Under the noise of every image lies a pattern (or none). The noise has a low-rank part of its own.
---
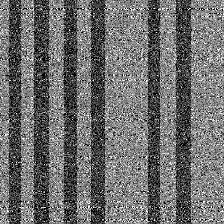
bands of columns
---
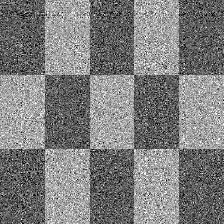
a checkerboard
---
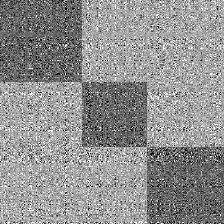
blocks along the diagonal
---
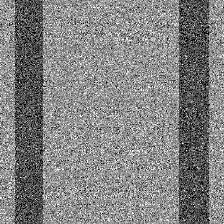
bands of columns
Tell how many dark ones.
2
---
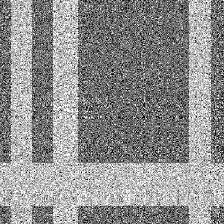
bands of rows crossing bands of columns
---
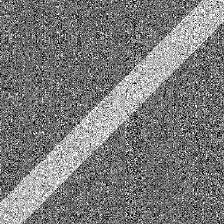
a diagonal band
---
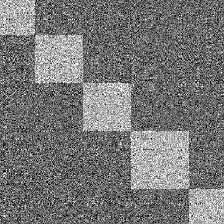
blocks along the diagonal
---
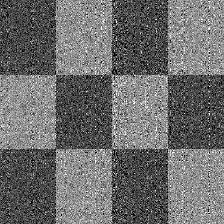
a checkerboard
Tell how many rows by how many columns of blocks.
3 by 4
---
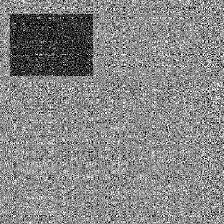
one block
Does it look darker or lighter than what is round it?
darker
